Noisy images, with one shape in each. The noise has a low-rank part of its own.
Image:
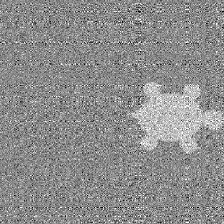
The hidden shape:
turtle
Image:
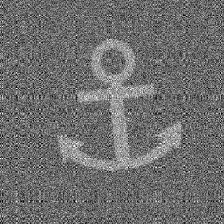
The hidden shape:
anchor
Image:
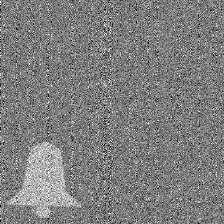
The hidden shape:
bell
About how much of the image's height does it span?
a third
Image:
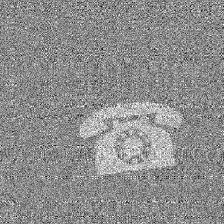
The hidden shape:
telephone
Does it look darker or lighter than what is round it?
lighter
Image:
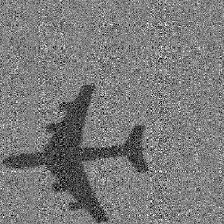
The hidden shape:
airplane
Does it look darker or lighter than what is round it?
darker
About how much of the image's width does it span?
two thirds
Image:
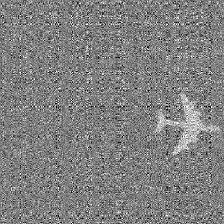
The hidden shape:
airplane
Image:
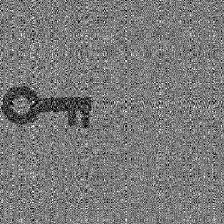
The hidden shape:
key
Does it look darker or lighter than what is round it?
darker
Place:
middle left
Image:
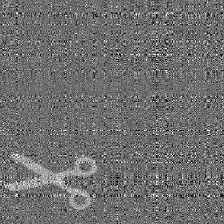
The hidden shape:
pair of scissors
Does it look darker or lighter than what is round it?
lighter
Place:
bottom left
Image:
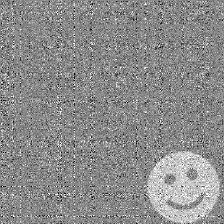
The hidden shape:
smiling face
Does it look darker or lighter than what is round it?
lighter
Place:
bottom right
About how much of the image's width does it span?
a third
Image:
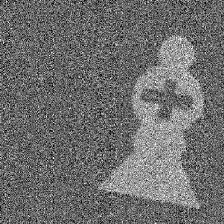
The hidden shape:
chess bishop
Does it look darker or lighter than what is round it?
lighter
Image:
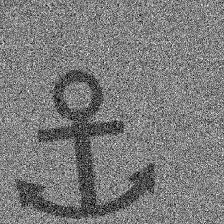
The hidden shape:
anchor
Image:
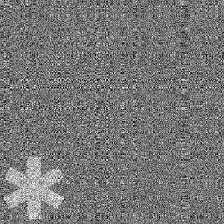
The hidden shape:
asterisk
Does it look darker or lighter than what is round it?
lighter
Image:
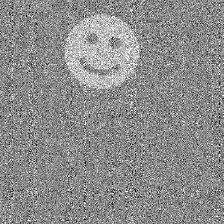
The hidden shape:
smiling face
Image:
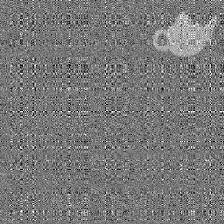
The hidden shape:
teapot
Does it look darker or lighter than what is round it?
lighter
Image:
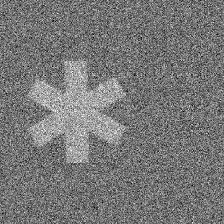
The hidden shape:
asterisk
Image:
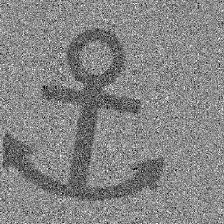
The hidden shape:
anchor
